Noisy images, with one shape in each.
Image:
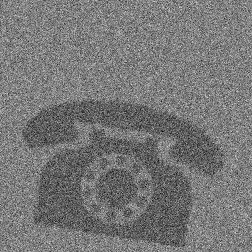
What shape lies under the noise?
telephone
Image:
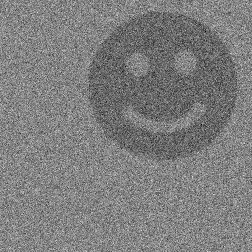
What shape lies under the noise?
smiling face
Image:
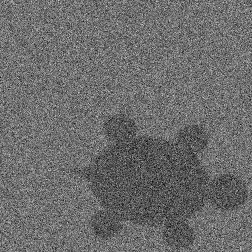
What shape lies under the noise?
turtle
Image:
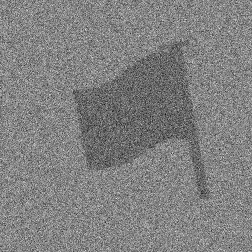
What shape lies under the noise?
flag
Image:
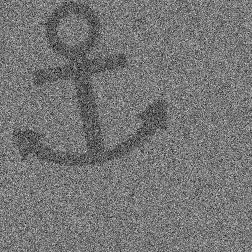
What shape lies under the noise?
anchor
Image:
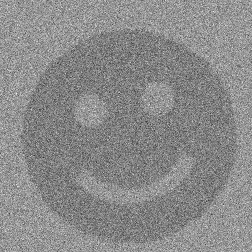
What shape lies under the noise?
smiling face
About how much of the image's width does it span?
nearly all
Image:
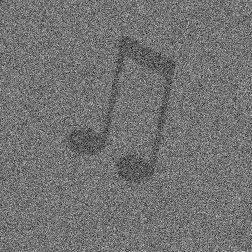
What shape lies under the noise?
pair of musical notes
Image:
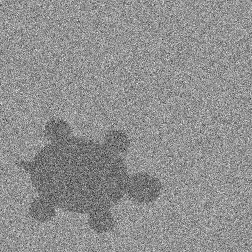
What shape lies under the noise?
turtle
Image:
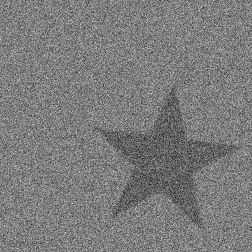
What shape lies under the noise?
star
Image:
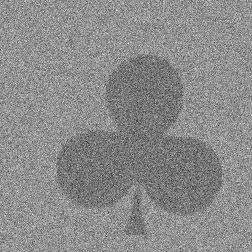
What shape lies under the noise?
club
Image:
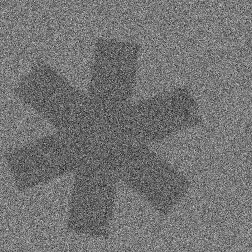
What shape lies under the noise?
asterisk
